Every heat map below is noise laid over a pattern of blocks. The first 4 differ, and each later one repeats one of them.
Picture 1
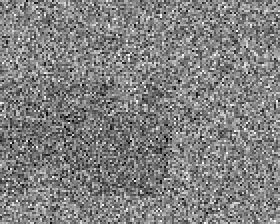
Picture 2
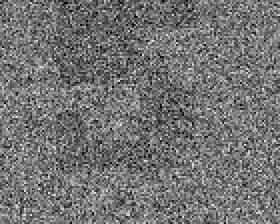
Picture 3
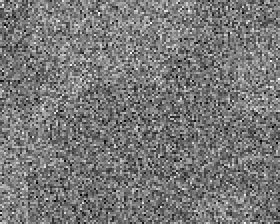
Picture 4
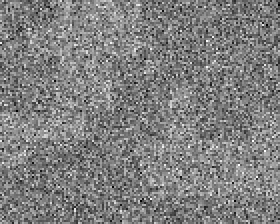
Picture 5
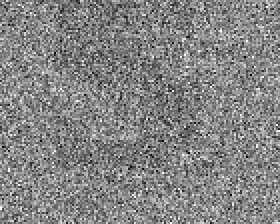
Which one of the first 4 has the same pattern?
2
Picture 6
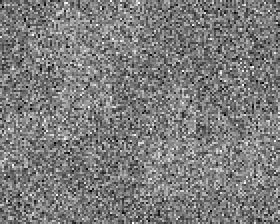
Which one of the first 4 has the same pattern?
4
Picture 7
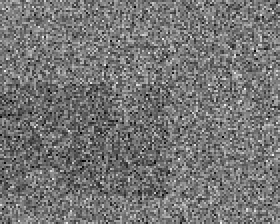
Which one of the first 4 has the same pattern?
1
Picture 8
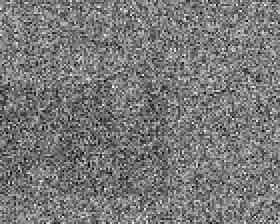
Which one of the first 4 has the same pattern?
1
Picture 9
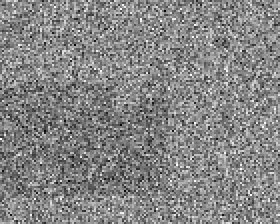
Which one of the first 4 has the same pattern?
1
